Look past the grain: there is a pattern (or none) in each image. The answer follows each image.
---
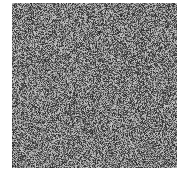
only noise
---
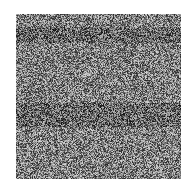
bands of rows
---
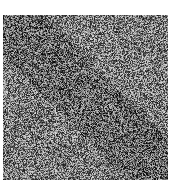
a diagonal band
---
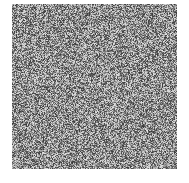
only noise
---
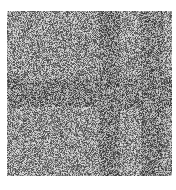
bands of rows crossing bands of columns
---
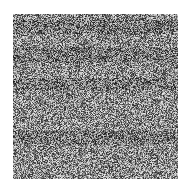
bands of rows
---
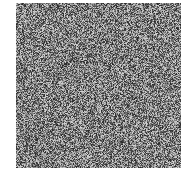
only noise
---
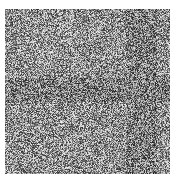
bands of rows crossing bands of columns
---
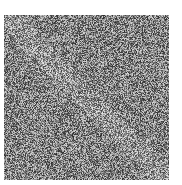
a diagonal band
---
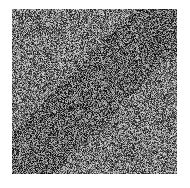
a diagonal band
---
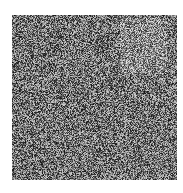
one block
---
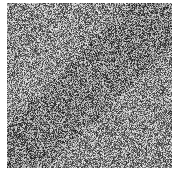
a diagonal band
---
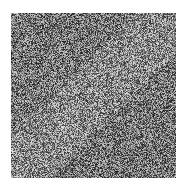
a diagonal band
